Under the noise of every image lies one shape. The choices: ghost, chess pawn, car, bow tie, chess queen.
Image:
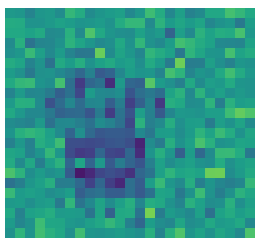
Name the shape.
chess queen
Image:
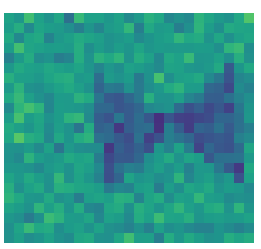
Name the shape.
bow tie
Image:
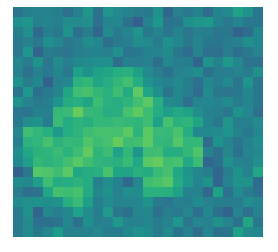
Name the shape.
car
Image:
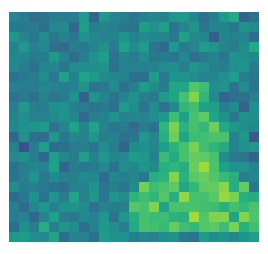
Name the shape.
chess pawn
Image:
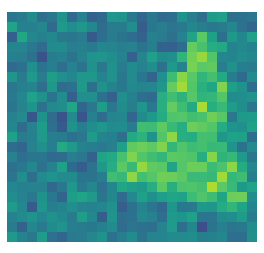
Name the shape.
chess pawn
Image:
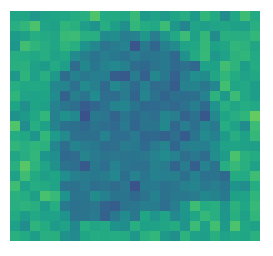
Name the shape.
ghost
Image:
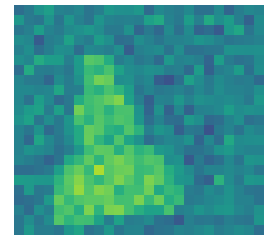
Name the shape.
chess pawn
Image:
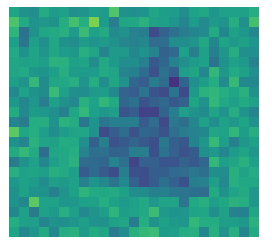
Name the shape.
chess pawn
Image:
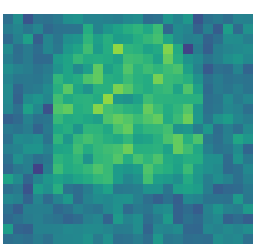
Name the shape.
ghost
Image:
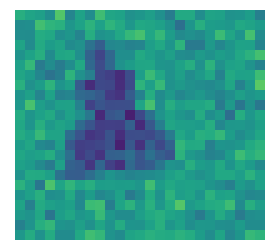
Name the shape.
chess pawn
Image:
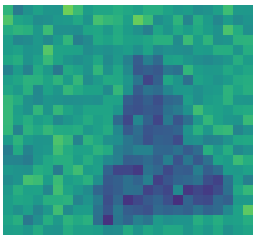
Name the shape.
chess pawn
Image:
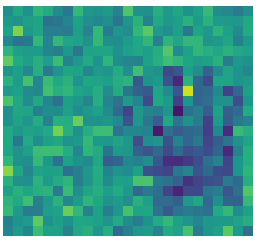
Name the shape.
chess queen
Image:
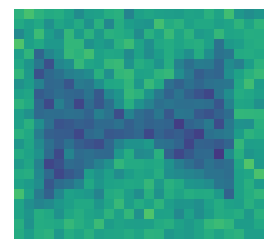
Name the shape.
bow tie
